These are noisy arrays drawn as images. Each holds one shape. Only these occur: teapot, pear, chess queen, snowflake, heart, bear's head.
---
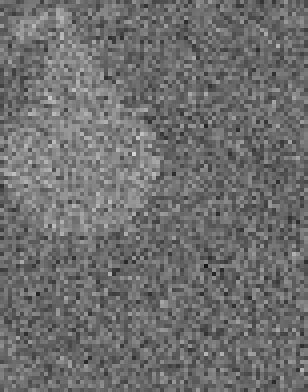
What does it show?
light pear
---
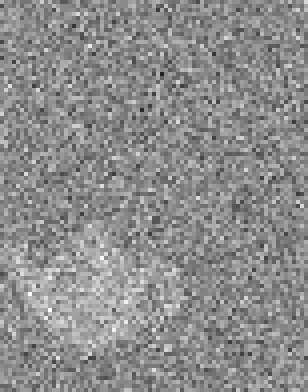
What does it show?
light teapot
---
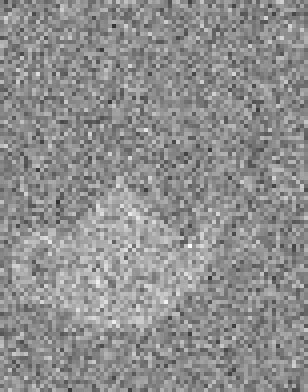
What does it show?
light teapot
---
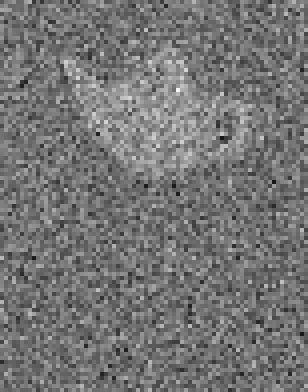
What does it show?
light teapot
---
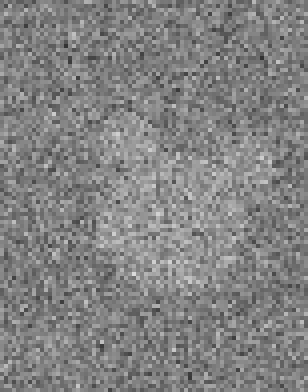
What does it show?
light bear's head
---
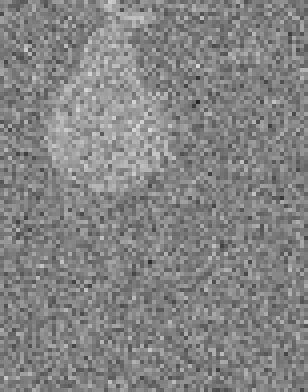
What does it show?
light pear
